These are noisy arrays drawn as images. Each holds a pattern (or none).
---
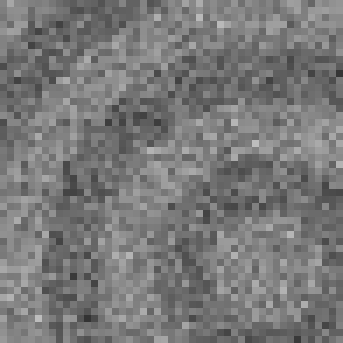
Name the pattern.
rings round one point
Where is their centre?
bottom right
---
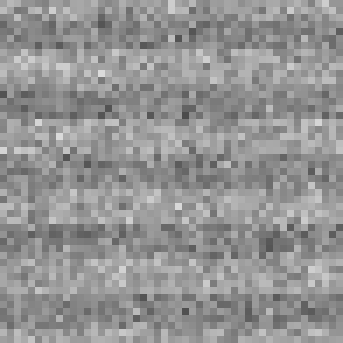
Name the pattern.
horizontal stripes
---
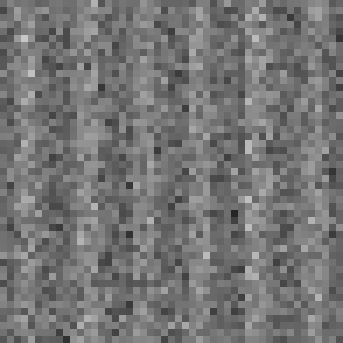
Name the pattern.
vertical stripes
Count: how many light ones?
6
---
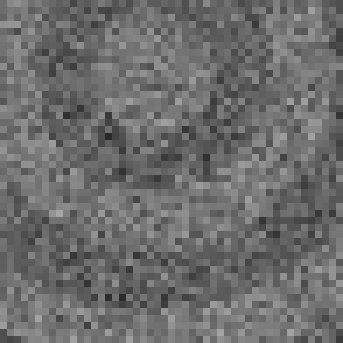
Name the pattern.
rings round one point
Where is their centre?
top middle
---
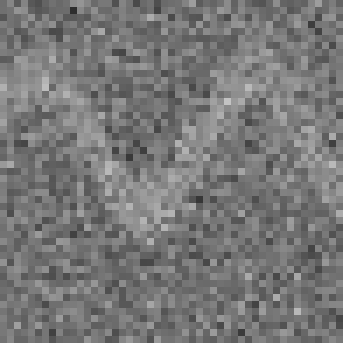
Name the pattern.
a wavy band
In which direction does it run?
left to right
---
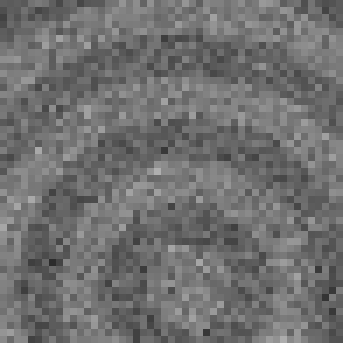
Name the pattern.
rings round one point
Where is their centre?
bottom middle
